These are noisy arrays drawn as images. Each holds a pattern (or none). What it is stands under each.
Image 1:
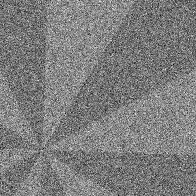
spokes from one point
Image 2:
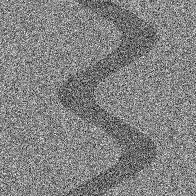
a wavy band
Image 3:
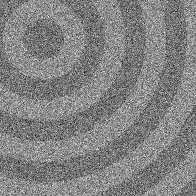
rings round one point
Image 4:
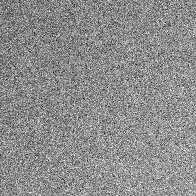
a smooth slope
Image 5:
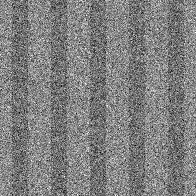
vertical stripes
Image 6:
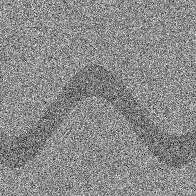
a wavy band
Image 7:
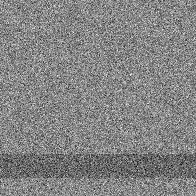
one horizontal stripe
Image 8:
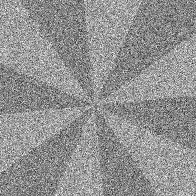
spokes from one point
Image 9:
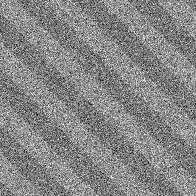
diagonal stripes
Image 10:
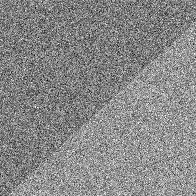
a sharp edge
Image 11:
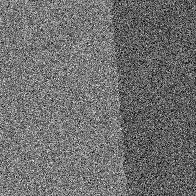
a sharp edge
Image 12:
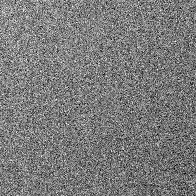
a smooth slope
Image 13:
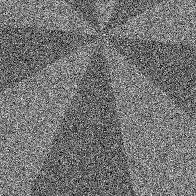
spokes from one point
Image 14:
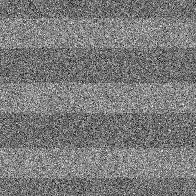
horizontal stripes
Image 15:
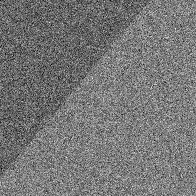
a sharp edge
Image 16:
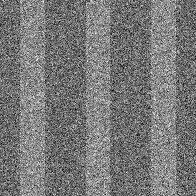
vertical stripes
